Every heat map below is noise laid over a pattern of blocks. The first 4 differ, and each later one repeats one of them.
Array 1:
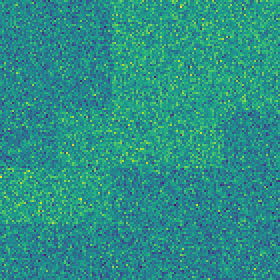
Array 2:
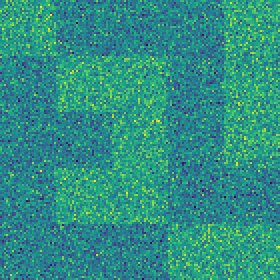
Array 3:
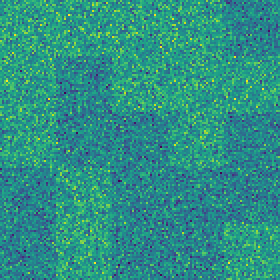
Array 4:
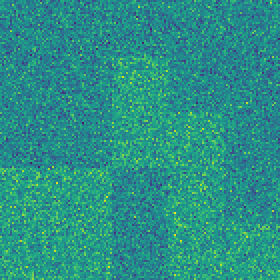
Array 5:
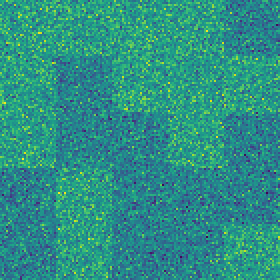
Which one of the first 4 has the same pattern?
3
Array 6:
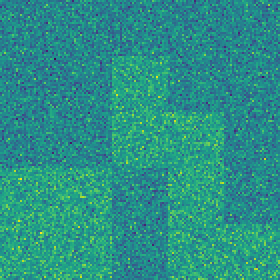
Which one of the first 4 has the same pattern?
4
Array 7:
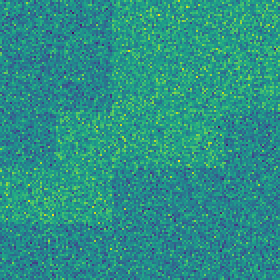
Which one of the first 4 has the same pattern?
1
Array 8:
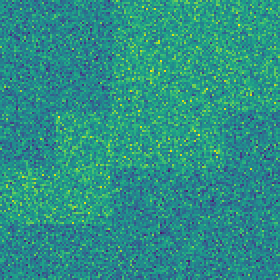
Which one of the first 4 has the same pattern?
1
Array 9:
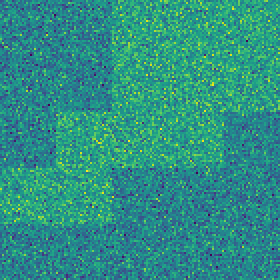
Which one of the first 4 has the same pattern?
1
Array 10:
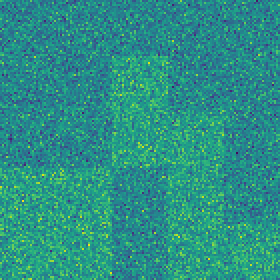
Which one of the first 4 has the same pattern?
4
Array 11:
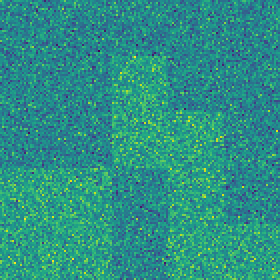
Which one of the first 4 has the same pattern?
4
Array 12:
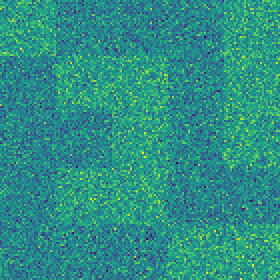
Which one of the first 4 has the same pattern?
2
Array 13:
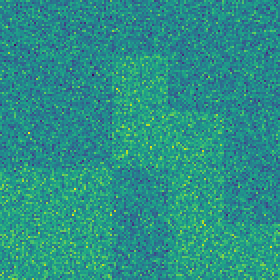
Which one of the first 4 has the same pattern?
4
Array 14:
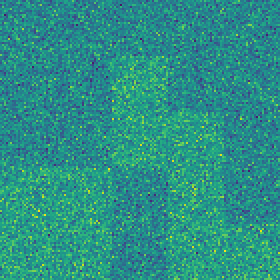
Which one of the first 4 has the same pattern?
4
